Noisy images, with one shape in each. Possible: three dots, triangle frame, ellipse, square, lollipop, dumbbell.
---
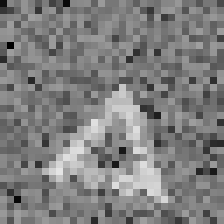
light triangle frame
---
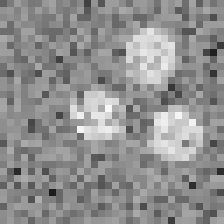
light three dots
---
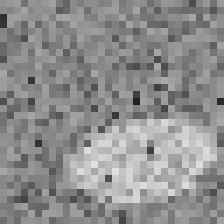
light ellipse
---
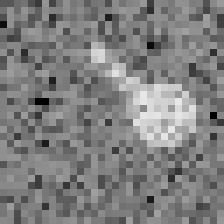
light lollipop
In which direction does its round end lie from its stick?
down and right
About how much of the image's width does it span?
half
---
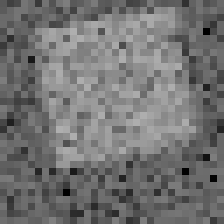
light square
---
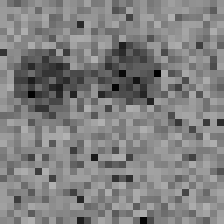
dark dumbbell
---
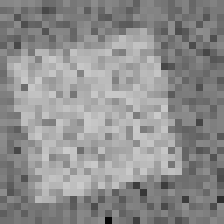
light square
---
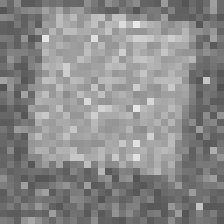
light square
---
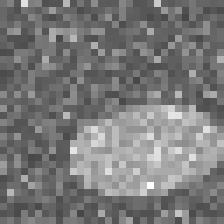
light ellipse
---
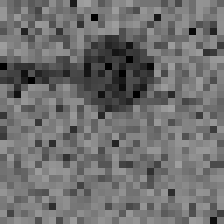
dark lollipop
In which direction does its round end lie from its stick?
right
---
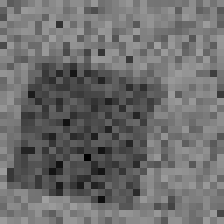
dark square
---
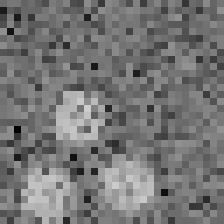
light three dots
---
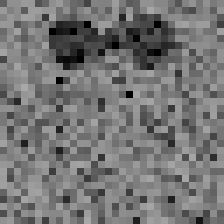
dark dumbbell
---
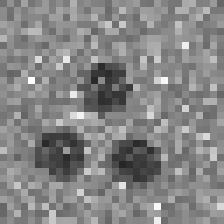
dark three dots
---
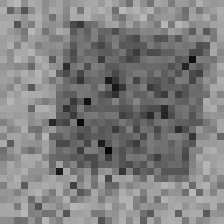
dark square
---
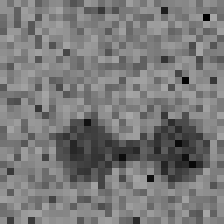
dark dumbbell
